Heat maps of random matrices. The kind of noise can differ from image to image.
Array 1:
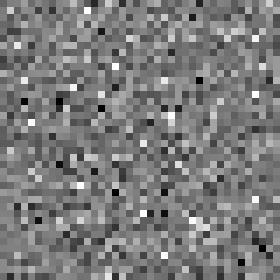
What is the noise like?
heavy tails
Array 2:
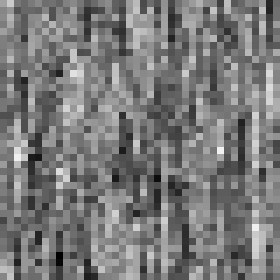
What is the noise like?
streaked along the columns
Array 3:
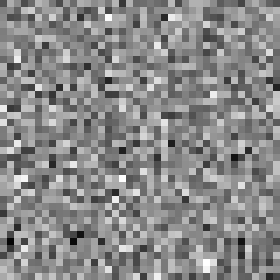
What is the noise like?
low rank plus noise
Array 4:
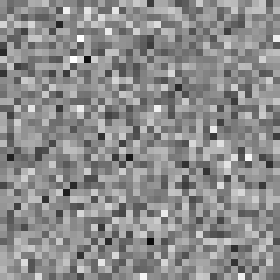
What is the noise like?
independent entries
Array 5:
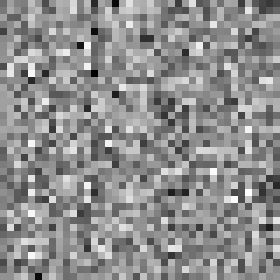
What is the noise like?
low rank plus noise
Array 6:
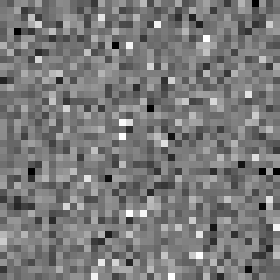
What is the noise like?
heavy tails
